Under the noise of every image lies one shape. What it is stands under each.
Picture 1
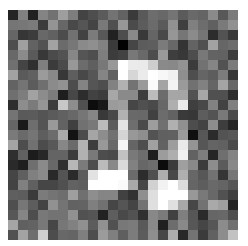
pair of musical notes
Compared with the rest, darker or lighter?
lighter
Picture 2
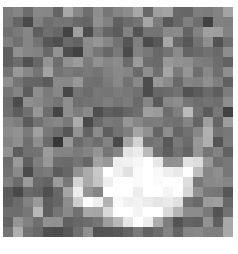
teapot
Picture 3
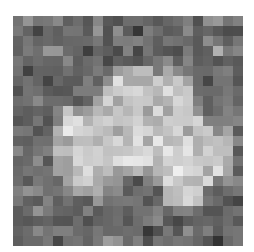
car
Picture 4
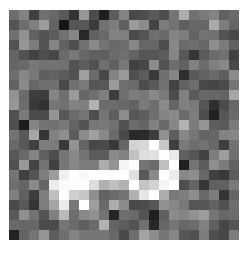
key
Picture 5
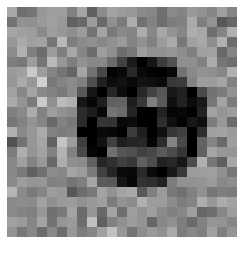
smiling face
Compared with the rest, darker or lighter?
darker
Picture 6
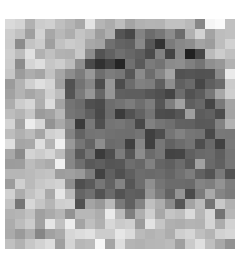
ghost
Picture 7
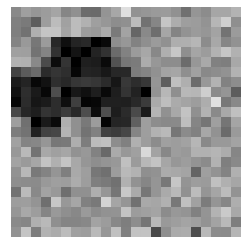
car
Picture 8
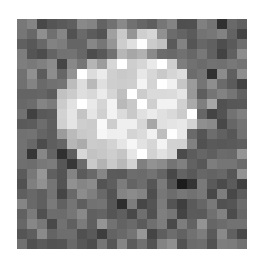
apple
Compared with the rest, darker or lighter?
lighter
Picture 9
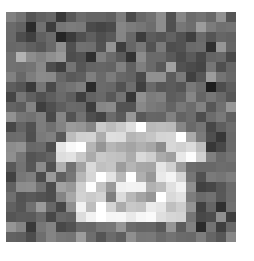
telephone
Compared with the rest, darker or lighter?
lighter
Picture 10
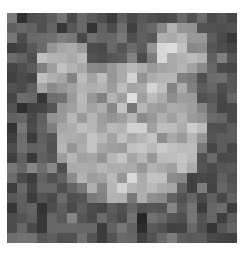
bear's head
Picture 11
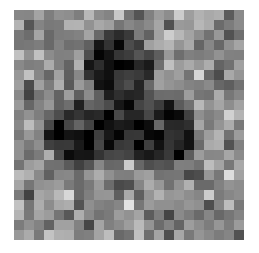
club
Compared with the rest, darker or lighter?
darker
